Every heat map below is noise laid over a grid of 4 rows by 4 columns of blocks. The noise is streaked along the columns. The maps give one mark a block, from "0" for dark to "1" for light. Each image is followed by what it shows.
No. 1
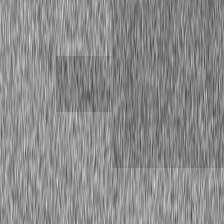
1 1 0 0
1 0 0 0
1 1 0 0
1 1 1 1
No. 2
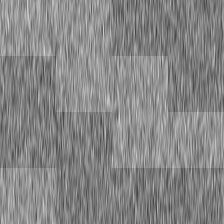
1 1 0 0
0 1 1 0
0 0 1 1
1 0 0 0
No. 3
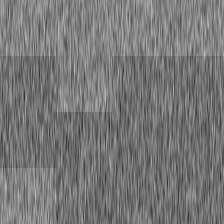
1 1 1 1
0 1 0 0
0 0 0 0
1 0 0 0
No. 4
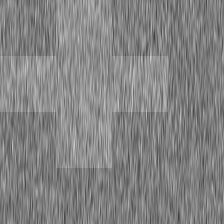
0 1 0 0
1 1 1 0
0 1 0 0
0 0 0 0
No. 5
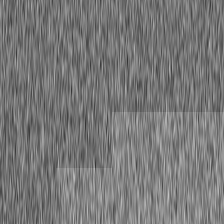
0 0 0 0
0 0 0 0
0 0 1 1
0 1 1 1
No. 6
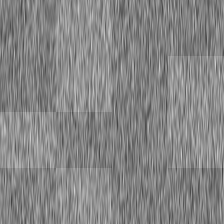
0 1 0 0
0 1 0 1
1 0 0 1
0 1 0 0
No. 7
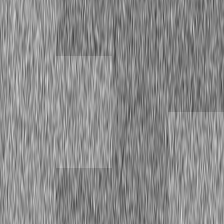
1 0 0 0
1 1 0 0
1 1 0 1
1 0 0 1
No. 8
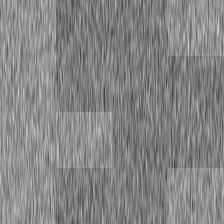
1 0 0 1
1 0 0 0
1 1 0 0
1 0 0 1
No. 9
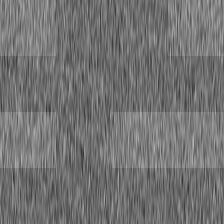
1 0 0 1
0 0 0 0
1 0 1 1
0 0 0 0
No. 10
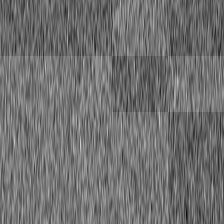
0 0 1 0
1 1 0 1
1 1 1 0
1 1 1 0
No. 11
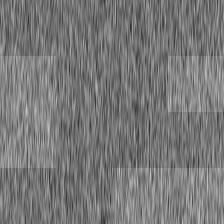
0 0 0 0
1 0 0 1
1 0 0 0
0 0 1 1
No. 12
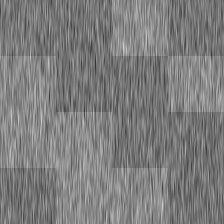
0 0 1 0
1 0 0 1
1 1 0 0
0 1 1 0
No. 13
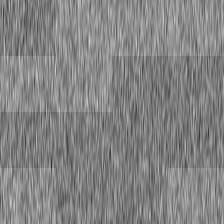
0 1 1 1
1 1 0 0
0 0 0 0
1 0 0 1
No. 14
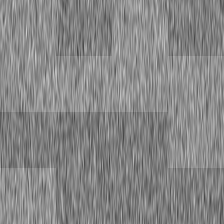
1 0 1 0
1 1 1 1
0 0 0 1
1 0 0 0
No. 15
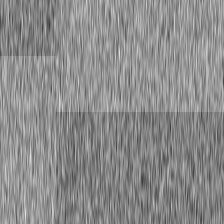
0 1 1 1
1 1 1 1
1 0 0 0
1 0 0 0
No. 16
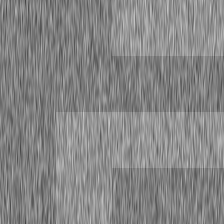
0 0 1 1
0 0 0 0
0 1 1 1
0 1 0 0
